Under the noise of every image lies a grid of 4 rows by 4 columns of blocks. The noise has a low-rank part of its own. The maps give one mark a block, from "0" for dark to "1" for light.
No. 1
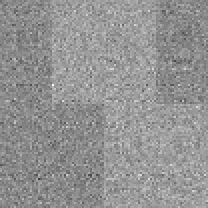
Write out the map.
0 1 1 0
0 1 1 0
0 0 1 1
0 0 1 1
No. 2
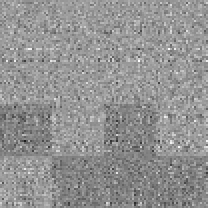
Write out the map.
1 1 1 1
1 1 1 1
0 1 0 1
1 0 0 0
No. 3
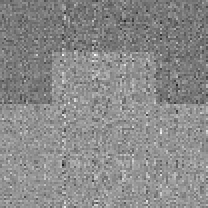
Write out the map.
0 0 0 0
0 1 1 0
1 1 1 1
1 1 1 1
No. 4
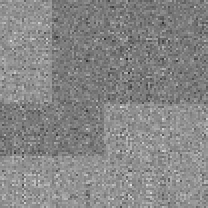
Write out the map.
1 0 0 0
1 0 0 0
0 0 1 1
1 1 1 1
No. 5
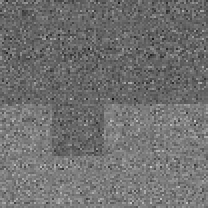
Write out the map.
0 0 0 0
0 0 0 0
1 0 1 1
1 1 1 1
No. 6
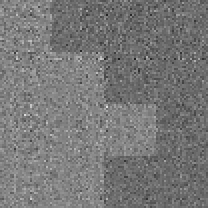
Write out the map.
1 0 0 0
1 1 0 0
1 1 1 0
1 1 0 0
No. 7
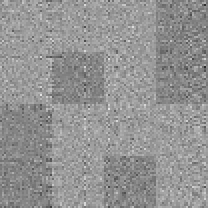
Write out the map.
1 1 1 0
1 0 1 0
0 1 1 1
0 1 0 1
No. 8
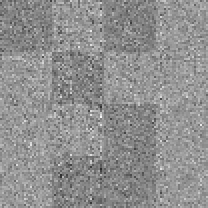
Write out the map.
0 1 0 1
1 0 1 1
1 1 0 1
1 0 0 1
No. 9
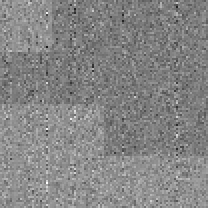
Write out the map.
1 0 0 0
0 0 0 0
1 1 0 0
1 1 1 1
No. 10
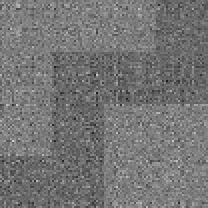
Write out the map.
1 1 1 0
1 0 0 0
1 0 1 1
0 0 1 1
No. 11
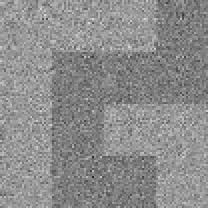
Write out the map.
1 1 1 0
1 0 0 0
1 0 1 1
1 0 0 1
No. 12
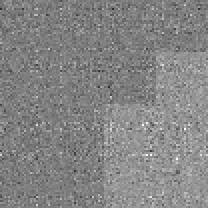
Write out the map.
0 0 0 0
0 0 0 1
0 0 1 1
0 0 1 1
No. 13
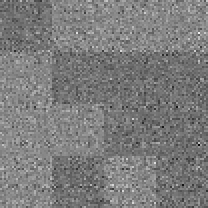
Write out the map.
0 1 1 1
1 0 0 0
1 1 0 0
1 0 1 0
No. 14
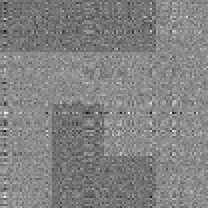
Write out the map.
0 0 0 1
1 1 1 1
1 0 1 1
1 0 0 1
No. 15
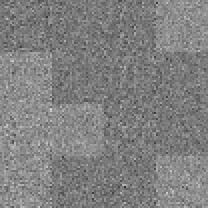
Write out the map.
0 0 0 1
1 0 0 0
1 1 0 0
1 0 0 1
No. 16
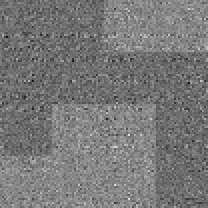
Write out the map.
0 0 1 1
0 0 0 0
0 1 1 0
1 1 1 0
